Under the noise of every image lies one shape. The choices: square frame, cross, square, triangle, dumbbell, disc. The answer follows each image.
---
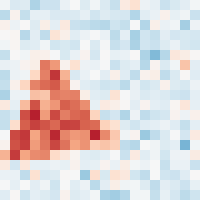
triangle
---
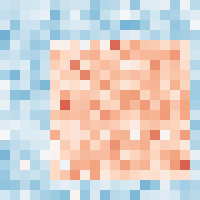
square
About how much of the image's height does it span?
two thirds
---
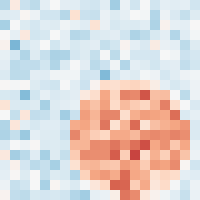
disc
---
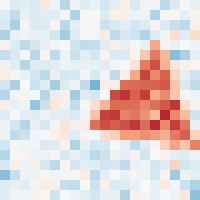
triangle
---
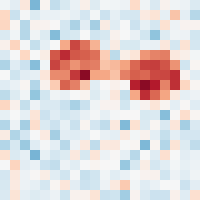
dumbbell
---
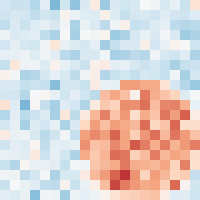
disc
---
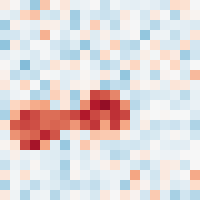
dumbbell
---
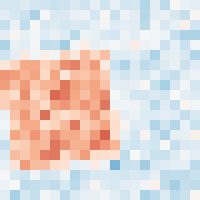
square
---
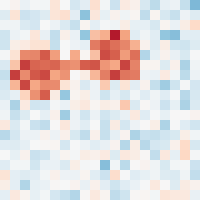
dumbbell
